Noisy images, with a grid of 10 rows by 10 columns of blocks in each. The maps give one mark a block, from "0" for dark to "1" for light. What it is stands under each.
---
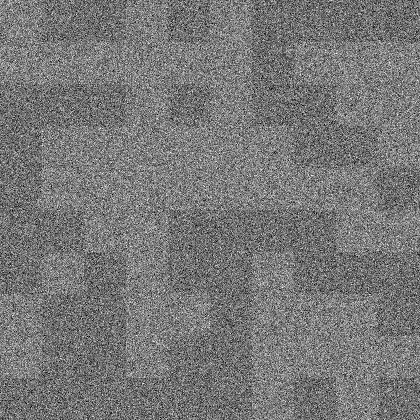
1001010000
1111110111
0001010011
0111111001
0111111110
0011000011
0101001000
1001101110
1001001111
0000001010
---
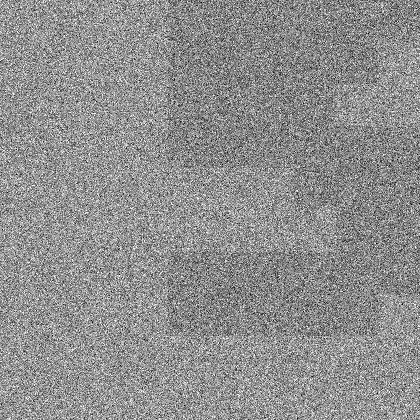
1111000000
1111000001
1111000011
1111000000
1111111000
1111111100
1111000000
1111000001
1111111111
1111111111
